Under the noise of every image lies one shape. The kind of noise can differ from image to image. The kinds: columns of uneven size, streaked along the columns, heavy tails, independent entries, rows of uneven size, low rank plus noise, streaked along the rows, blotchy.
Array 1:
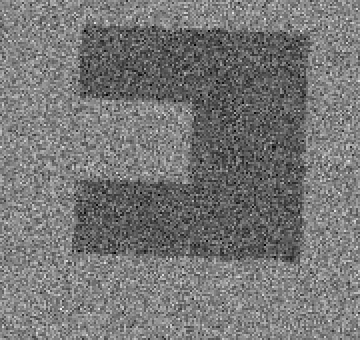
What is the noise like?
low rank plus noise
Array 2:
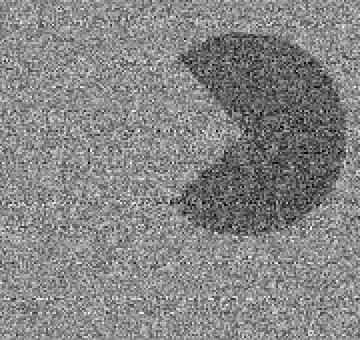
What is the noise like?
rows of uneven size
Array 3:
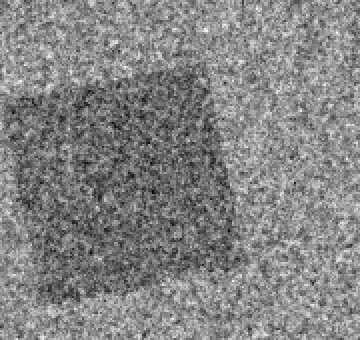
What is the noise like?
blotchy
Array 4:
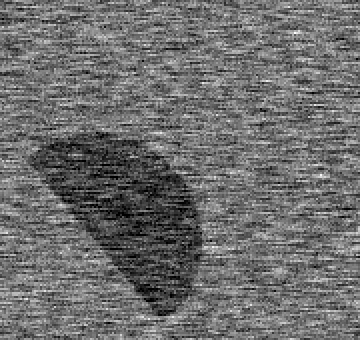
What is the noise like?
streaked along the rows
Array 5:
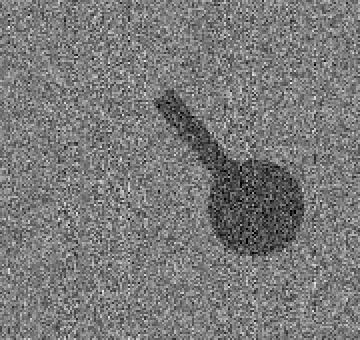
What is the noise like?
columns of uneven size
